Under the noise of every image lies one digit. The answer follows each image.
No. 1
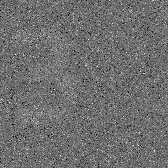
3
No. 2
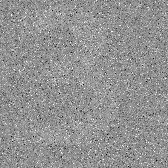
3
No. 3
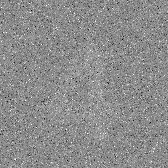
4
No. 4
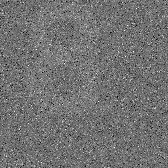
8
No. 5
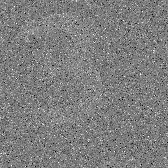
3
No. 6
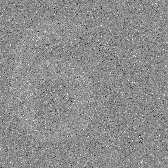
6
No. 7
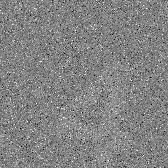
4
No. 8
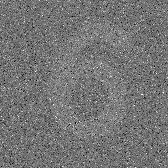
6
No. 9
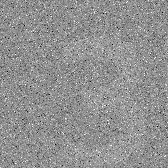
3
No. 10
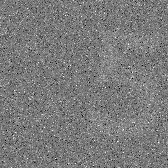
5
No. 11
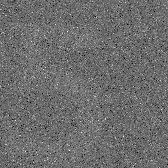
5
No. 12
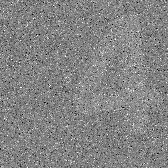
4
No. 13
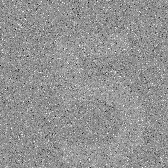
5
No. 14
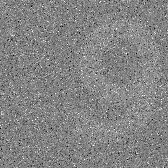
9
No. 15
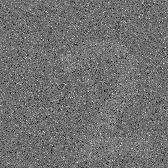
2
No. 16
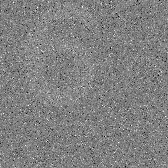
6
